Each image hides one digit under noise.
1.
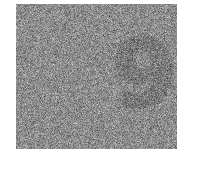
dark 9
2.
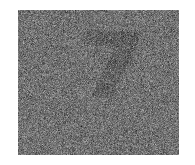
dark 7
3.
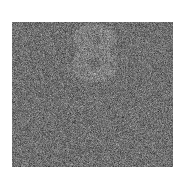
light 8, top middle
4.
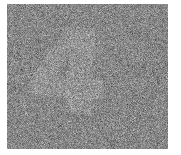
light 4
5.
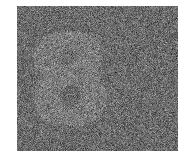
light 8
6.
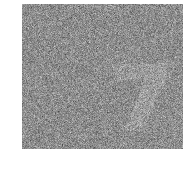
light 7
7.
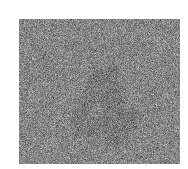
dark 4
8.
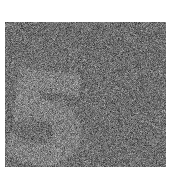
light 5
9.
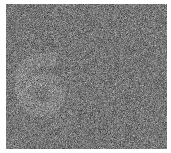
light 6, middle left
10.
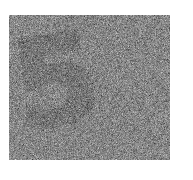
dark 5
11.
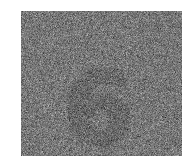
dark 6
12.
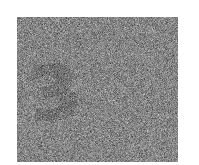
dark 3, middle left
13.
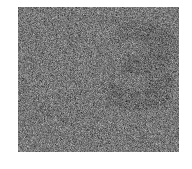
dark 3
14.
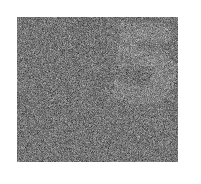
light 5
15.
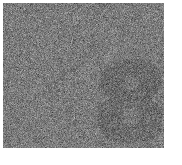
dark 8
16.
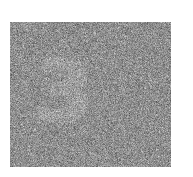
light 3
